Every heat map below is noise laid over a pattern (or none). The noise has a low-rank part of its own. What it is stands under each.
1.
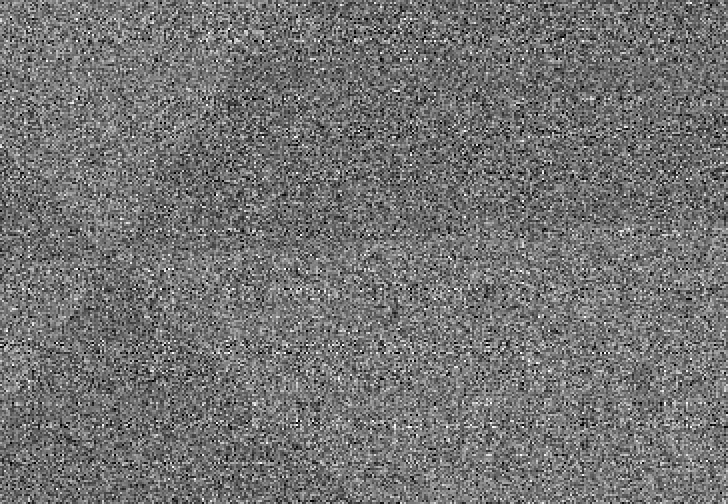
spokes from one point
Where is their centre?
middle left
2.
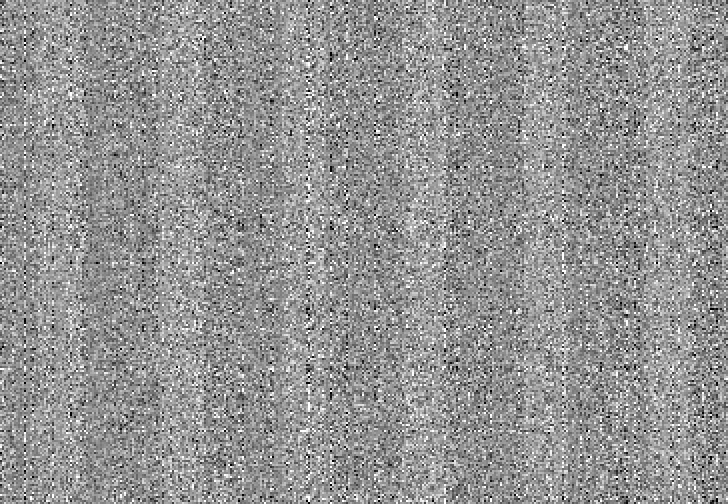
vertical stripes
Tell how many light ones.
6
